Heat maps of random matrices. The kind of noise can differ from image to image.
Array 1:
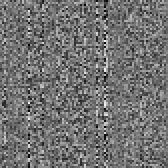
columns of uneven size
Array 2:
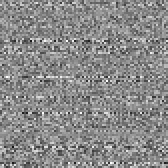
rows of uneven size
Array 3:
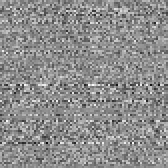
rows of uneven size
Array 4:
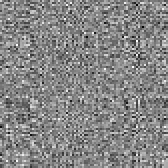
low rank plus noise
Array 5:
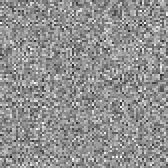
low rank plus noise
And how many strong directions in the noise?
one
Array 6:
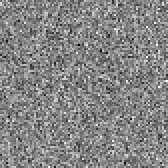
independent entries
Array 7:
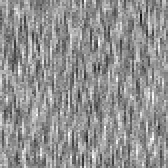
streaked along the columns
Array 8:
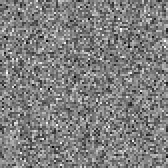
independent entries
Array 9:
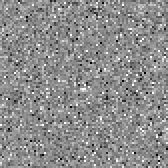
heavy tails
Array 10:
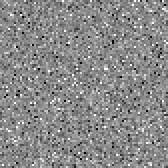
heavy tails
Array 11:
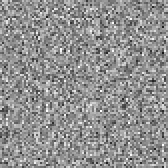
low rank plus noise
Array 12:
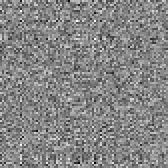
low rank plus noise
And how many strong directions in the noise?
one
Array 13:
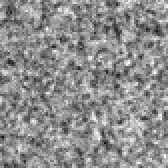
blotchy
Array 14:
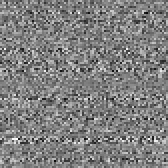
rows of uneven size
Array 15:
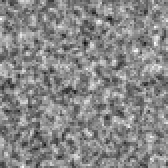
blotchy
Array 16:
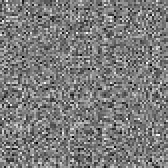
low rank plus noise
